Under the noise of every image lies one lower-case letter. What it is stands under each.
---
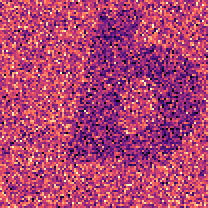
b
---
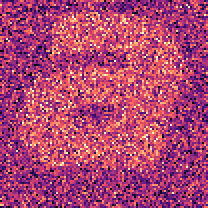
a
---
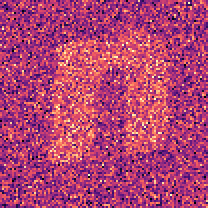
n
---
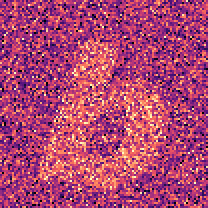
b
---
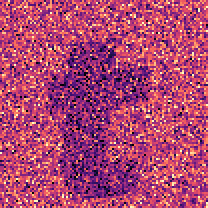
t
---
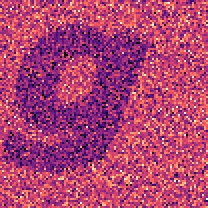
g
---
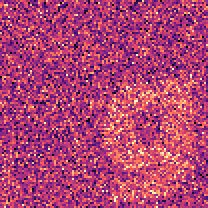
g
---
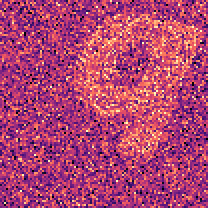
q
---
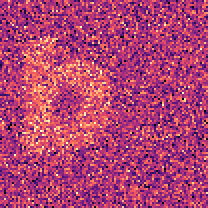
b
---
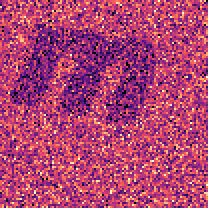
m
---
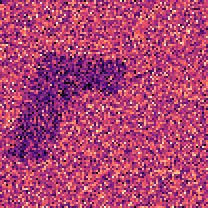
r
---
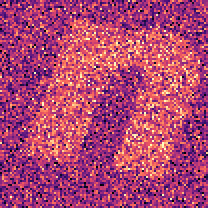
n
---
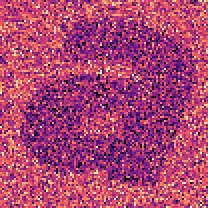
a
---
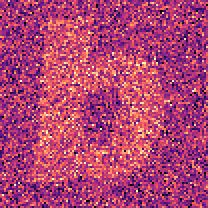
b
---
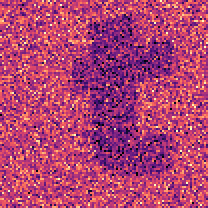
t
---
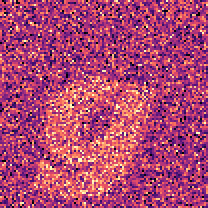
g
